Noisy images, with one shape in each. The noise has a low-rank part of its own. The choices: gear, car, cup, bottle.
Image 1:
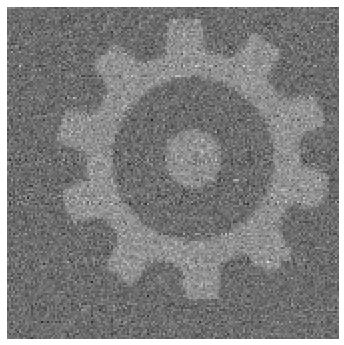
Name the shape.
gear
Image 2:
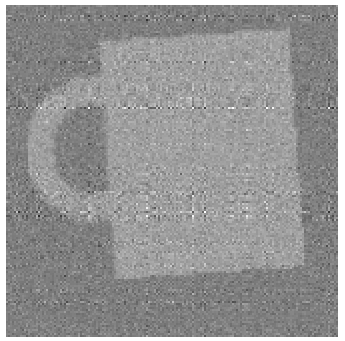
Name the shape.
cup
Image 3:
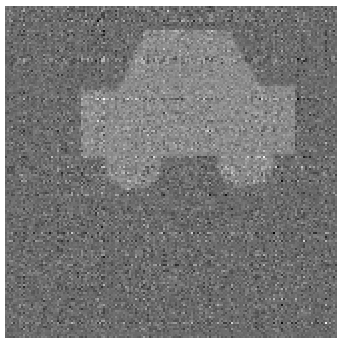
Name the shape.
car
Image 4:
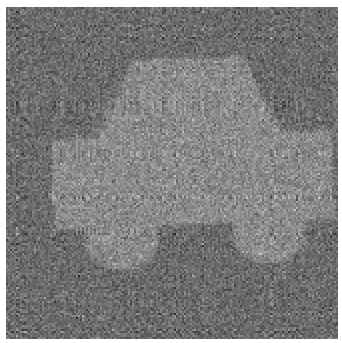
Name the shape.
car
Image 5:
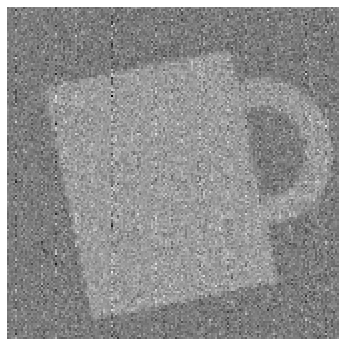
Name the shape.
cup
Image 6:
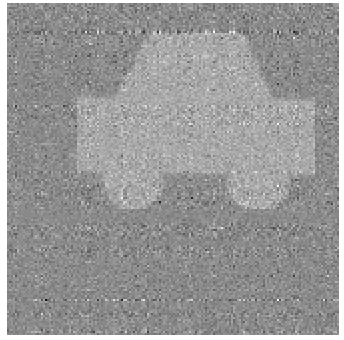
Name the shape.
car
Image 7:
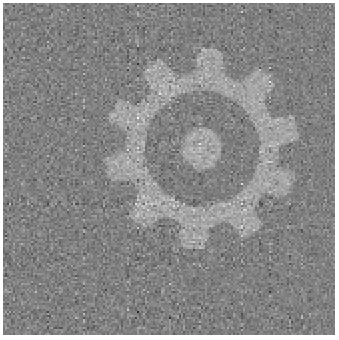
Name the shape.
gear
